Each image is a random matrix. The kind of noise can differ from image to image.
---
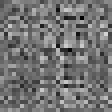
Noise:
low rank plus noise
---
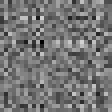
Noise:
low rank plus noise
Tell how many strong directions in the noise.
two
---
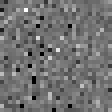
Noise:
heavy tails
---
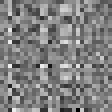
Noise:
low rank plus noise
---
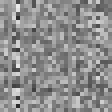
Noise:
columns of uneven size
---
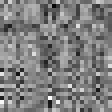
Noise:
low rank plus noise
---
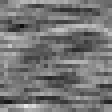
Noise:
streaked along the rows
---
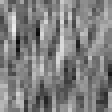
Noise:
streaked along the columns
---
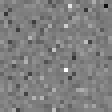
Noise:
heavy tails
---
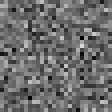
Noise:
independent entries
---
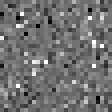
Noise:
heavy tails
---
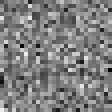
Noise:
low rank plus noise
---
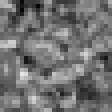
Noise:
blotchy
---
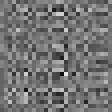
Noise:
low rank plus noise
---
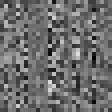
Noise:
columns of uneven size
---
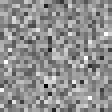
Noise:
independent entries
